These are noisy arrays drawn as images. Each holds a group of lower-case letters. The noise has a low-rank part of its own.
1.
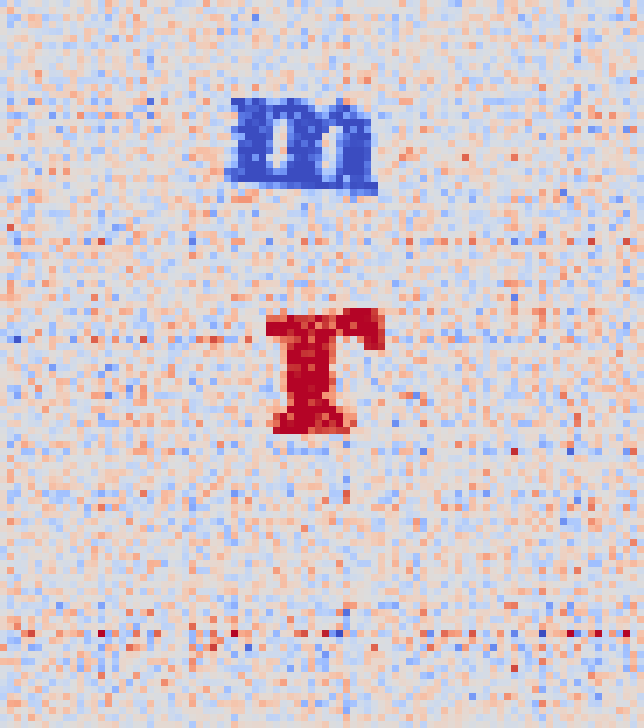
top middle: blue m; centre: red r
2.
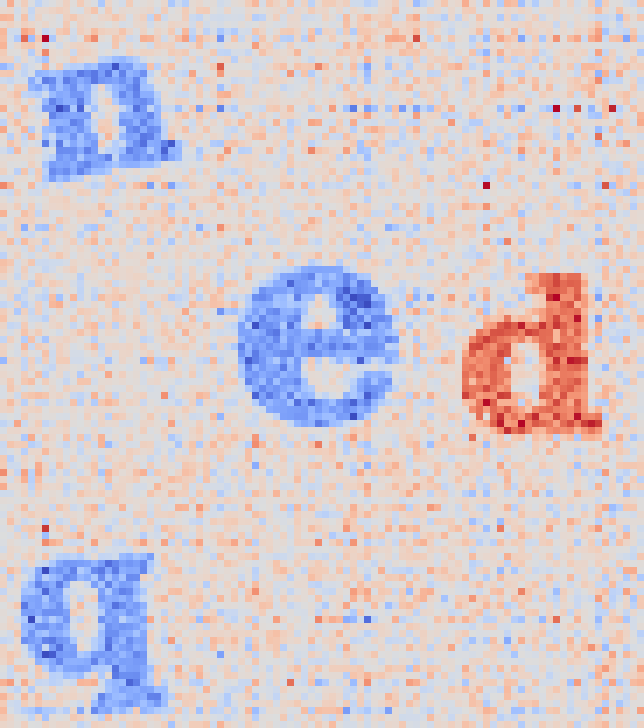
top left: blue n; centre: blue e; middle right: red d; bottom left: blue q
